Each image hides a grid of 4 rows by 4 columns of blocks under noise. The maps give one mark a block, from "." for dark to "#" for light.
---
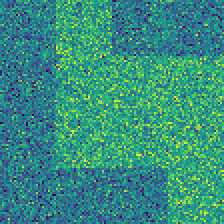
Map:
.#..
.###
.###
...#
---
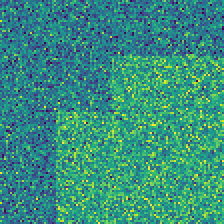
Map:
....
..##
.###
.###
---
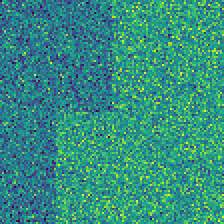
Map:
..##
..##
.###
.###
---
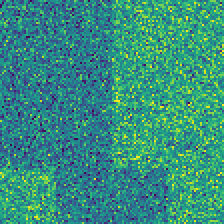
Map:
..##
..##
..##
#..#
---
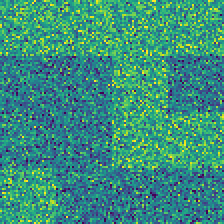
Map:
####
..#.
..##
#...
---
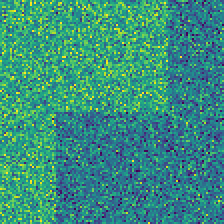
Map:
###.
###.
#...
#...
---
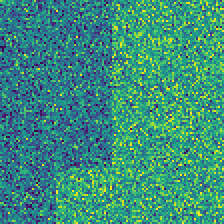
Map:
..##
..##
..##
.###
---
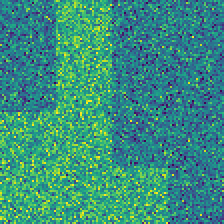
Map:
.#..
.#..
##..
###.
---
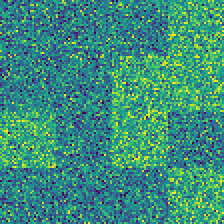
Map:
...#
..##
#.#.
...#
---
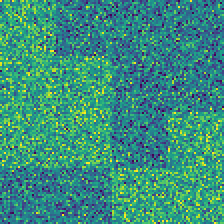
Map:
#...
##..
##.#
..##
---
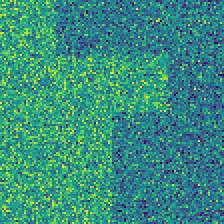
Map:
#...
###.
##..
##..
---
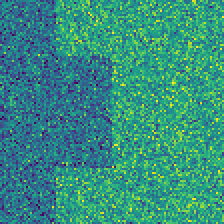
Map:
.###
..##
..##
.###
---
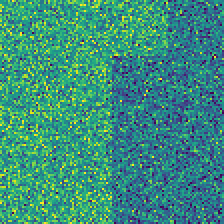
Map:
###.
##..
##..
##..
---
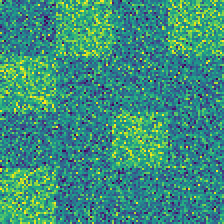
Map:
.#.#
#...
..#.
#...
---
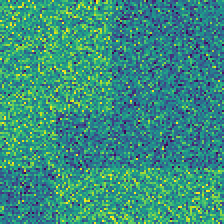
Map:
##..
##..
#...
.###
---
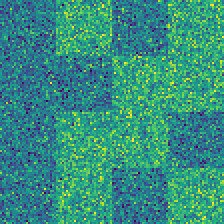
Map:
.#.#
..##
.##.
.#.#
